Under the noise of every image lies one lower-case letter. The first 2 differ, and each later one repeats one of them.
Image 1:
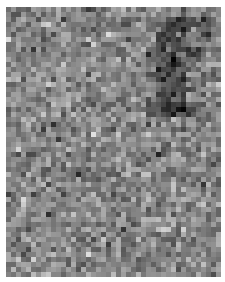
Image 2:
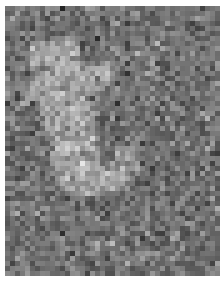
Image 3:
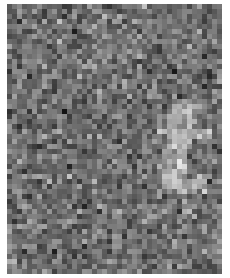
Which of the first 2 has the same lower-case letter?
2
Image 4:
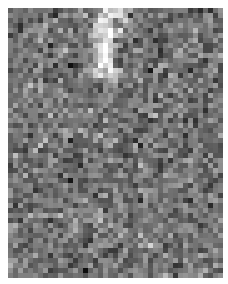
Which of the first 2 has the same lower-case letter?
1
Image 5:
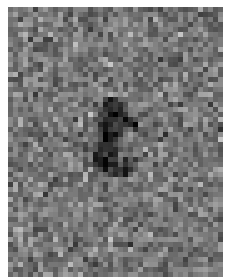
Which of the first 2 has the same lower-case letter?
2
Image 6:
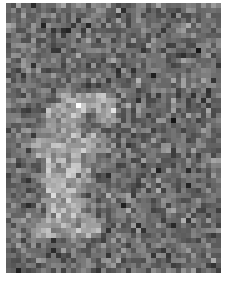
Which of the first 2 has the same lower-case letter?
1
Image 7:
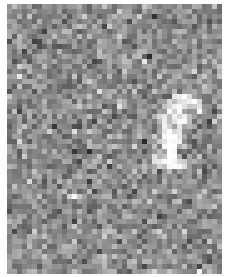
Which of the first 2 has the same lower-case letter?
1
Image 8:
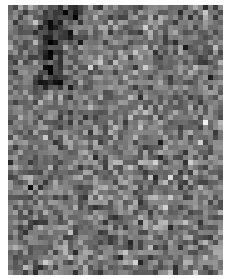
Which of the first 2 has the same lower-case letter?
1
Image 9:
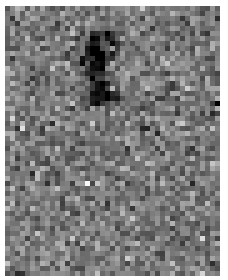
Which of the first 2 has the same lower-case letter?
1
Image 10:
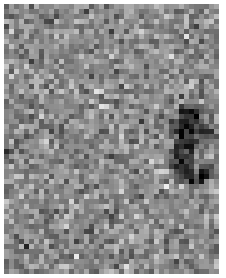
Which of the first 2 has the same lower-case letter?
2
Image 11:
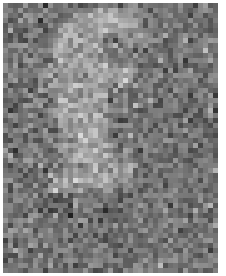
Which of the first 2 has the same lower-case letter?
1
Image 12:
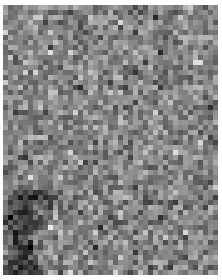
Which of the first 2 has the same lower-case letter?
1
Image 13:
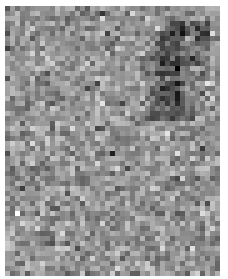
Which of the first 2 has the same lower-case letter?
1
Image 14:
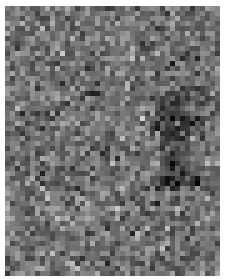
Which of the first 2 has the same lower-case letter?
1
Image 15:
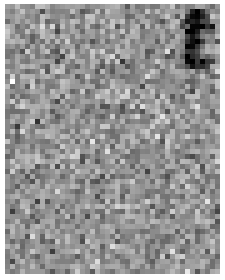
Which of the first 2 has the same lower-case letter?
2
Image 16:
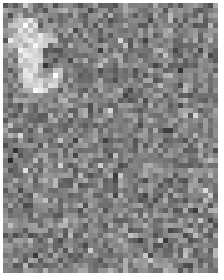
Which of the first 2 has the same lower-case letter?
2
